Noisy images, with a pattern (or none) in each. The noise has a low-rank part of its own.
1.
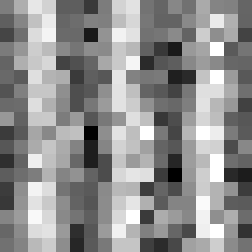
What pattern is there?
vertical stripes
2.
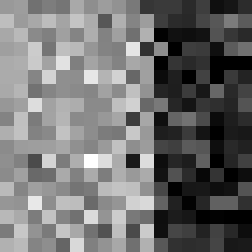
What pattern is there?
a sharp edge
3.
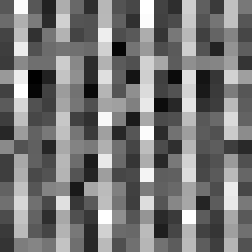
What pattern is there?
vertical stripes
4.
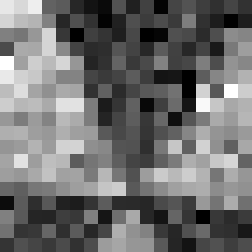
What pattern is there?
spokes from one point
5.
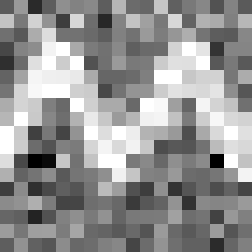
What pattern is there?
a wavy band
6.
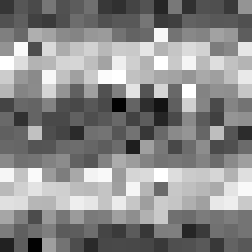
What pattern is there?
horizontal stripes
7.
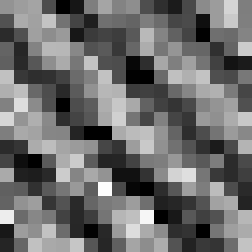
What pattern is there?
diagonal stripes
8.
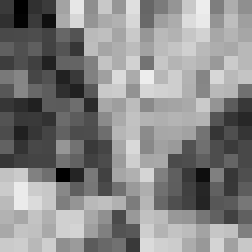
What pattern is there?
spokes from one point
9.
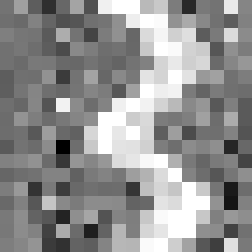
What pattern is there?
a wavy band
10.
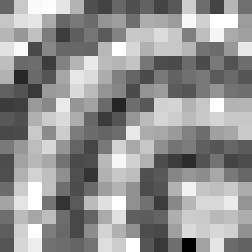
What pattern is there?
rings round one point
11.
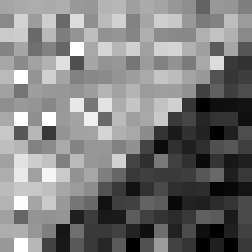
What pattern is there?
a sharp edge
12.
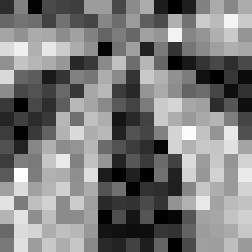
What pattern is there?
spokes from one point
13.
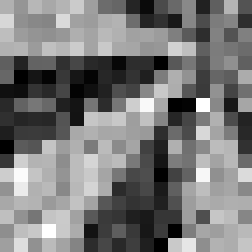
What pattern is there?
spokes from one point
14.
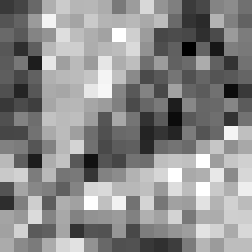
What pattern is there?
spokes from one point
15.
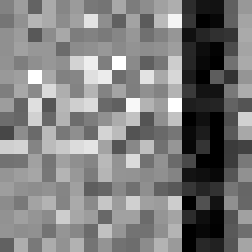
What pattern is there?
one vertical stripe
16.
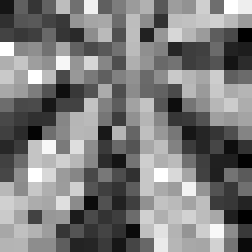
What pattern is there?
spokes from one point
